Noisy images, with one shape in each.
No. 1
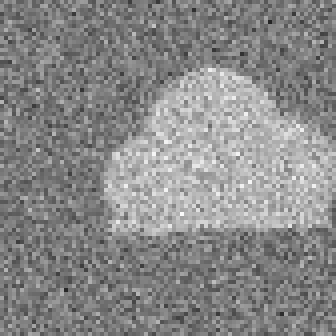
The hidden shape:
cloud
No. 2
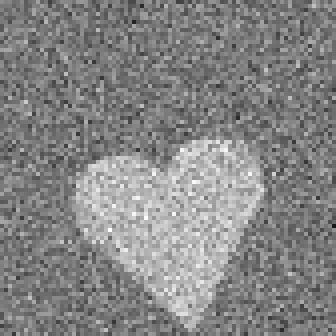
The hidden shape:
heart
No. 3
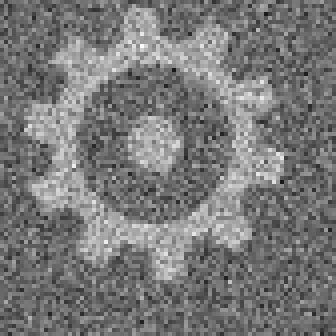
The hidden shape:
gear
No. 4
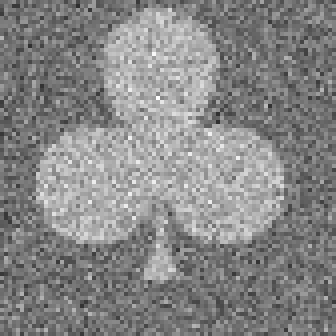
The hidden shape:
club
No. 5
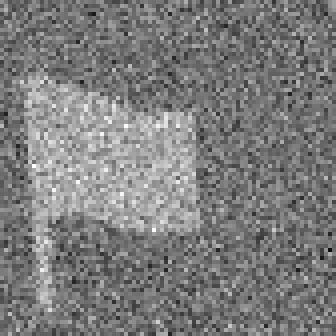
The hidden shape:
flag
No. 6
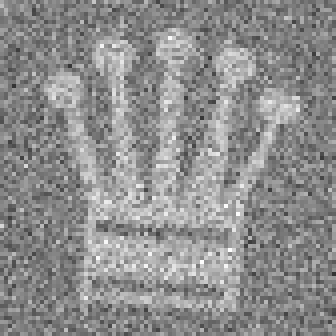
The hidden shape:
chess queen
